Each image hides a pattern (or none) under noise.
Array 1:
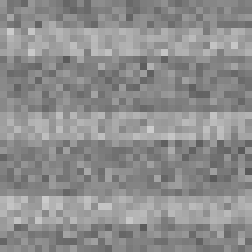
horizontal stripes
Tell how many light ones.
3
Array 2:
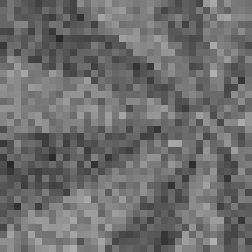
spokes from one point
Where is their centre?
middle right
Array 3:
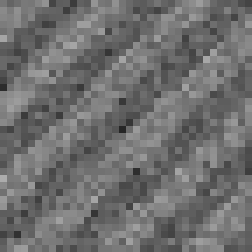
diagonal stripes
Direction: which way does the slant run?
bottom left to top right
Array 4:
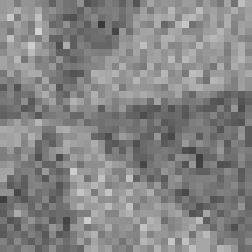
spokes from one point
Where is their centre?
middle left
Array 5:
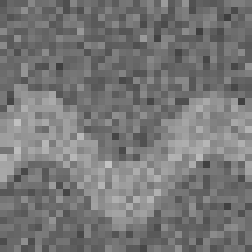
a wavy band
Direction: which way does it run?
left to right
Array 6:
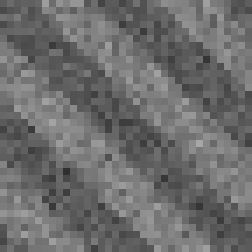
diagonal stripes
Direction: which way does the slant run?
top left to bottom right
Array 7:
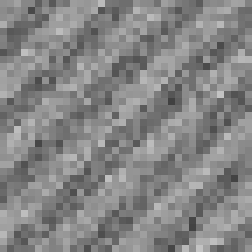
diagonal stripes
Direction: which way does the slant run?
bottom left to top right
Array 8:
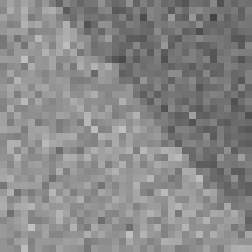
a sharp edge
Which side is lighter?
bottom left
